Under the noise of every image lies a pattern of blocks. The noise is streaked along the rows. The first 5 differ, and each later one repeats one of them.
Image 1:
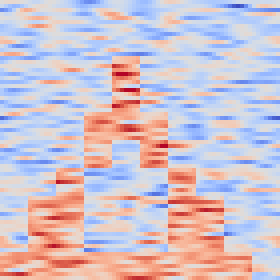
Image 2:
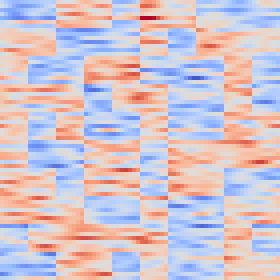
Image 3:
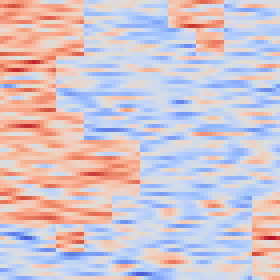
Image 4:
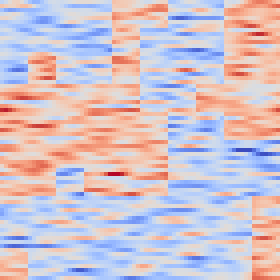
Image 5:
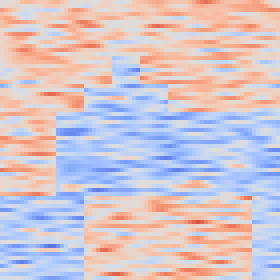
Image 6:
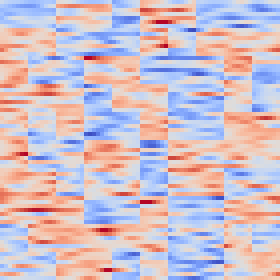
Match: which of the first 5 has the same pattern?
2
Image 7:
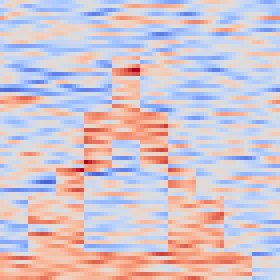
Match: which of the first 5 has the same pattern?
1
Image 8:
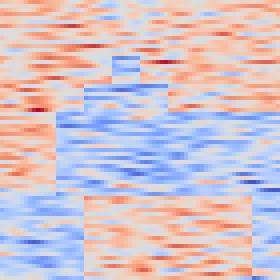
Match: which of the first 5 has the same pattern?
5
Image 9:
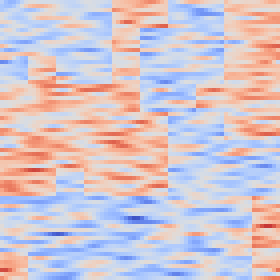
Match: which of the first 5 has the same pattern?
4
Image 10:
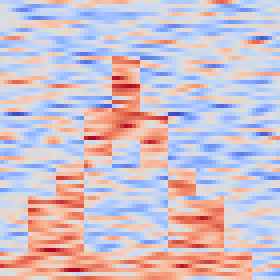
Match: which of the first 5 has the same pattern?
1
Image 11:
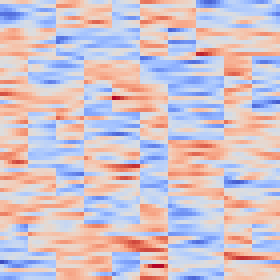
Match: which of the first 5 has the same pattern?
2
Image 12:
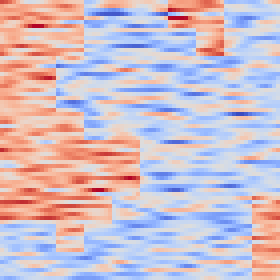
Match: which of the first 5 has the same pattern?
3
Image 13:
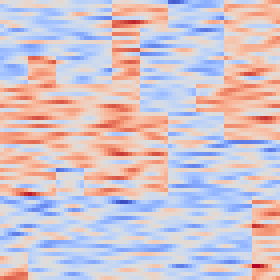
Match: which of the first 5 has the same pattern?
4
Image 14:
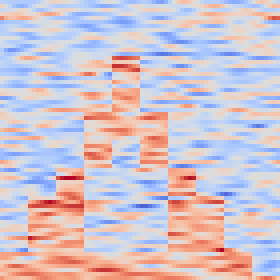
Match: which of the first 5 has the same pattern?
1
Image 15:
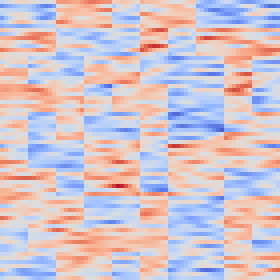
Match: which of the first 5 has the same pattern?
2
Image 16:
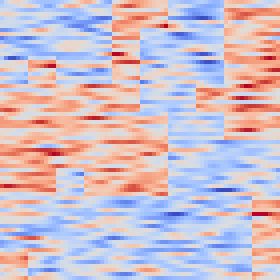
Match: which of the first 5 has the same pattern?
4
